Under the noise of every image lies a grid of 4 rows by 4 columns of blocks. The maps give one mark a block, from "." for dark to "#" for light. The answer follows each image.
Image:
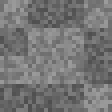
# . . #
. # # .
# # # .
. . . #
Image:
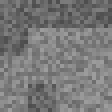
. . . .
. # # #
# # # #
# . # #
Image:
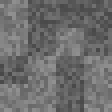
# . . .
# . # .
. # . #
# # . #
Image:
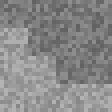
. . . .
# . . .
# # . .
# # # #
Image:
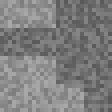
# # . .
. . . .
# # . .
# # # .
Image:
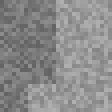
. . # #
. . # #
. . # #
. # # #
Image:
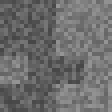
. . # #
. . # #
# . . #
. . # #
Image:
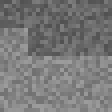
. . . .
# . . .
# # # #
# # # #
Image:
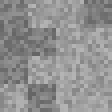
. # # .
. . # #
. # # #
# . # #
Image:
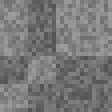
# . # #
# . # #
. # . .
# . . .
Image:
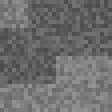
# . . .
. . . .
. . # #
# # # #
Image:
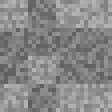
# . # #
. . . .
. # . .
# . # #
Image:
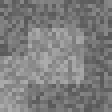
. . . .
. # # .
# # # .
# . . .
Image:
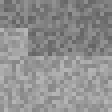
. . . .
# . . .
# # # #
# # # #
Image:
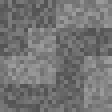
. . # #
. # . .
# # . #
. . . #
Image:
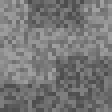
# . . #
# # # #
# # . .
. . . .
